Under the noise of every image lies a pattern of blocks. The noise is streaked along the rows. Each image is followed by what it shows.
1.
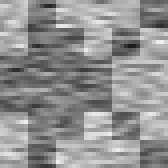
top and bottom mirror each other
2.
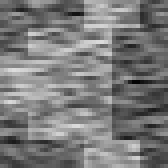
top and bottom mirror each other
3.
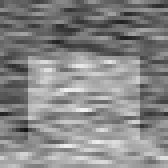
left and right mirror each other
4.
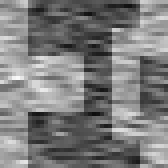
top and bottom mirror each other
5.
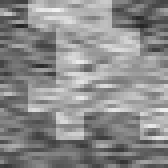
mirrored about the diagonal from the bottom left
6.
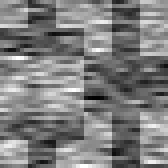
top and bottom mirror each other
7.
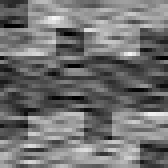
the same after a half turn
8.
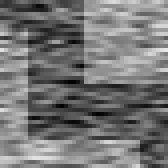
mirrored about the diagonal from the bottom left
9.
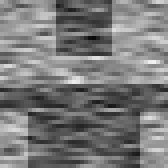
left and right mirror each other
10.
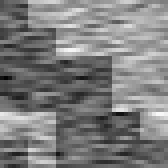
mirrored about the diagonal from the bottom left
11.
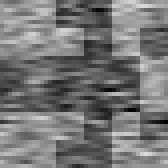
top and bottom mirror each other
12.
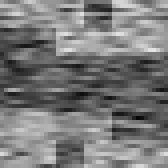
the same after a half turn
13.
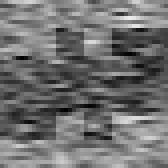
the same after a half turn
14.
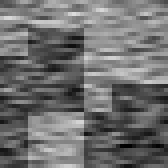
no symmetry
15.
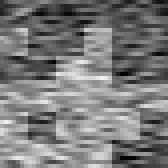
no symmetry
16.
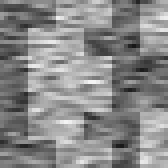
top and bottom mirror each other
